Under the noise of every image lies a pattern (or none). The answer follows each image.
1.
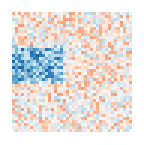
one block
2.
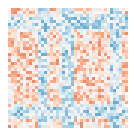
bands of rows crossing bands of columns
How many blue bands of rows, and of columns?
2 and 3
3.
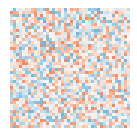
only noise
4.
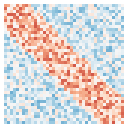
a diagonal band
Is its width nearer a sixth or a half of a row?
a half
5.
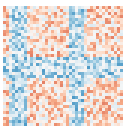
bands of rows crossing bands of columns
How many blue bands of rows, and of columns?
1 and 2
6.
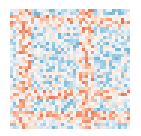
bands of rows crossing bands of columns
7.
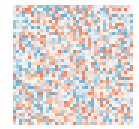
only noise
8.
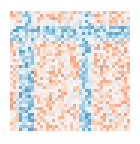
bands of rows crossing bands of columns
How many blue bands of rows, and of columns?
1 and 2
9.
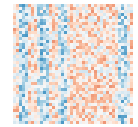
bands of columns
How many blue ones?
4
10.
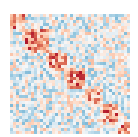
blocks along the diagonal
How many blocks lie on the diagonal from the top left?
7
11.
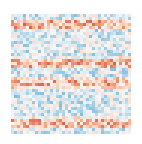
bands of rows
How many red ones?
4
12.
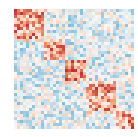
blocks along the diagonal
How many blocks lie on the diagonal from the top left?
5
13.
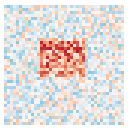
one block
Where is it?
centre
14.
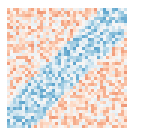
a diagonal band
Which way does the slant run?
bottom left to top right
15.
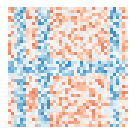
bands of rows crossing bands of columns
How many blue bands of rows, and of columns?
1 and 3
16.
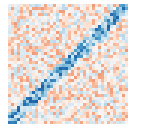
a diagonal band
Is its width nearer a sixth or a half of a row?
a sixth
